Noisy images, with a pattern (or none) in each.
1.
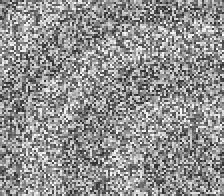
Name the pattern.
rings round one point
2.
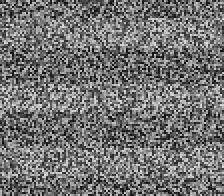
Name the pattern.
horizontal stripes
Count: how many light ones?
3
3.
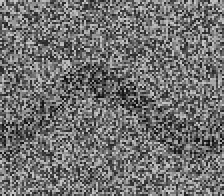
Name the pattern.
a wavy band
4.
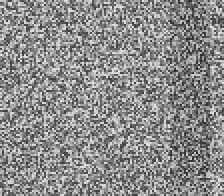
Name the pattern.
one vertical stripe
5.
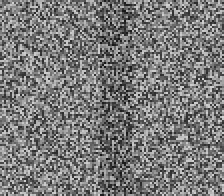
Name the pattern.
one vertical stripe
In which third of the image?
middle
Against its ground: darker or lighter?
darker
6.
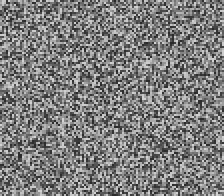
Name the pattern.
only noise
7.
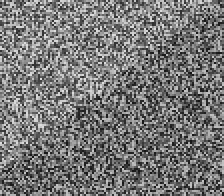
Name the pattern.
a sharp edge
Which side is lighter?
top left
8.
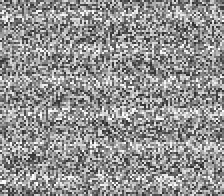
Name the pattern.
horizontal stripes
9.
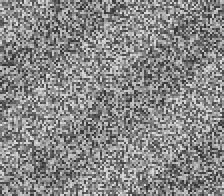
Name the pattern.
diagonal stripes
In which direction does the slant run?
bottom left to top right
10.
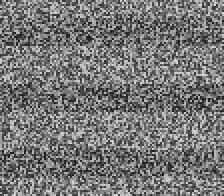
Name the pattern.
horizontal stripes
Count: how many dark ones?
3
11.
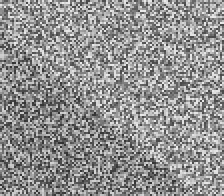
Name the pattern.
a sharp edge
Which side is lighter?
top right
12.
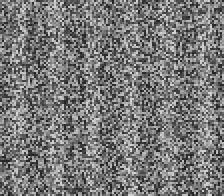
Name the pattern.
vertical stripes
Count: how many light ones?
6
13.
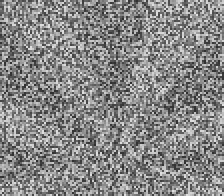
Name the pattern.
spokes from one point
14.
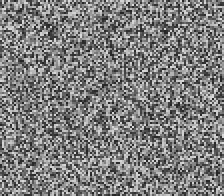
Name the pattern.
only noise
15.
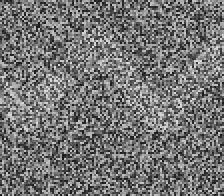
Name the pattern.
a wavy band
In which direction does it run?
left to right
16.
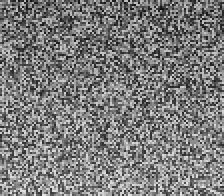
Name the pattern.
a smooth slope
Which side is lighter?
bottom
